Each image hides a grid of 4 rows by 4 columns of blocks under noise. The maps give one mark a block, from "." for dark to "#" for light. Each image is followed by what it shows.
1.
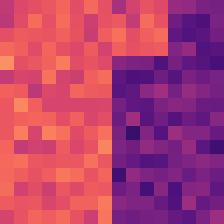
###.
##..
##..
##..
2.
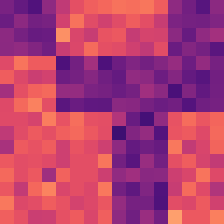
.##.
#...
##.#
##.#
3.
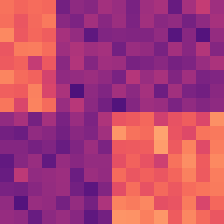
#...
#...
..##
..##
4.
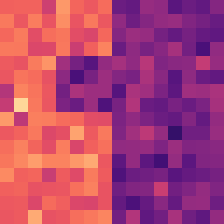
##..
#...
##..
##..
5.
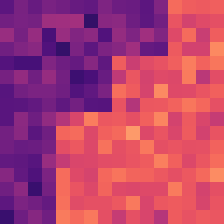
...#
..##
.###
.###
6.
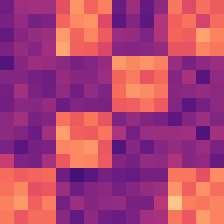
.#.#
..#.
.#..
#..#
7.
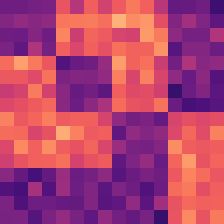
.##.
#.#.
##.#
...#
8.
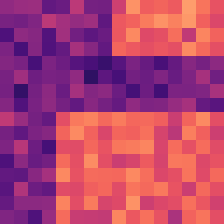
..##
....
.###
.###
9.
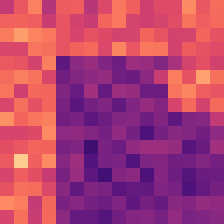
####
#..#
#...
#...
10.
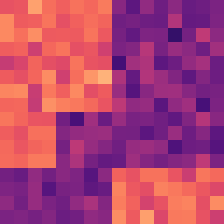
##..
##..
#...
..##
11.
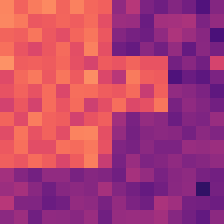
##..
###.
##..
....
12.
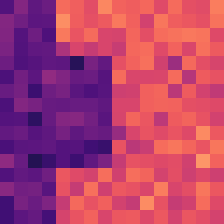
.###
..##
..##
.###
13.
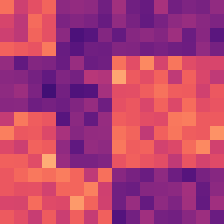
#...
..##
#.##
##..
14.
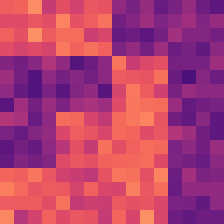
##..
..#.
.##.
###.
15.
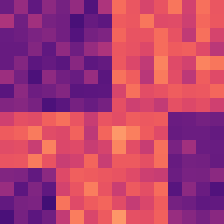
..##
..##
###.
.##.
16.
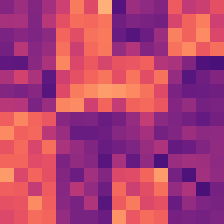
.#.#
.##.
#...
#.#.
